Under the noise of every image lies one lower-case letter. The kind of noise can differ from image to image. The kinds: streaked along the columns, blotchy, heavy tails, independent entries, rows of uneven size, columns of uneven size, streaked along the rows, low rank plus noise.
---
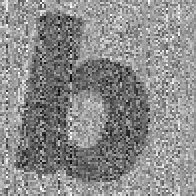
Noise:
columns of uneven size
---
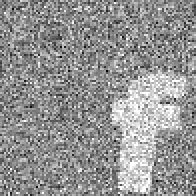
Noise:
low rank plus noise
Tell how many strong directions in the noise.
five to eight
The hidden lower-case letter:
f
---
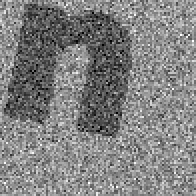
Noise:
independent entries
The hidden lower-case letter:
n
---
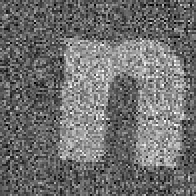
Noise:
low rank plus noise
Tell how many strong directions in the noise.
three or four
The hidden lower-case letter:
n
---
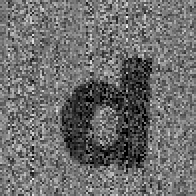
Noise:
columns of uneven size
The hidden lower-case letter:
d
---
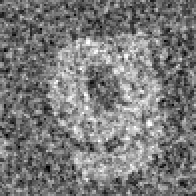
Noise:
blotchy
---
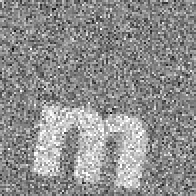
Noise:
independent entries
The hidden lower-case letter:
m
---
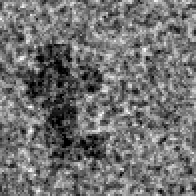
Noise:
blotchy
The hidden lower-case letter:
t
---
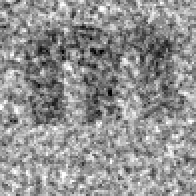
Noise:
blotchy
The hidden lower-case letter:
m
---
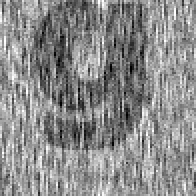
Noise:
streaked along the columns
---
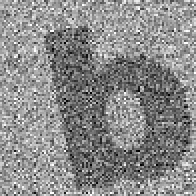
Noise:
low rank plus noise
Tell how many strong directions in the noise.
one
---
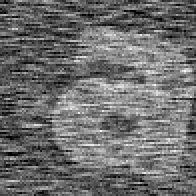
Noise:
streaked along the rows
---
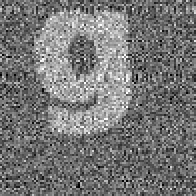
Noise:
low rank plus noise
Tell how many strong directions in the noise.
one
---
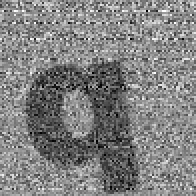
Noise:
rows of uneven size
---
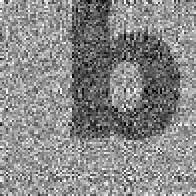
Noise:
low rank plus noise
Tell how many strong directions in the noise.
two
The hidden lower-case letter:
b
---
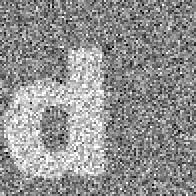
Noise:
independent entries
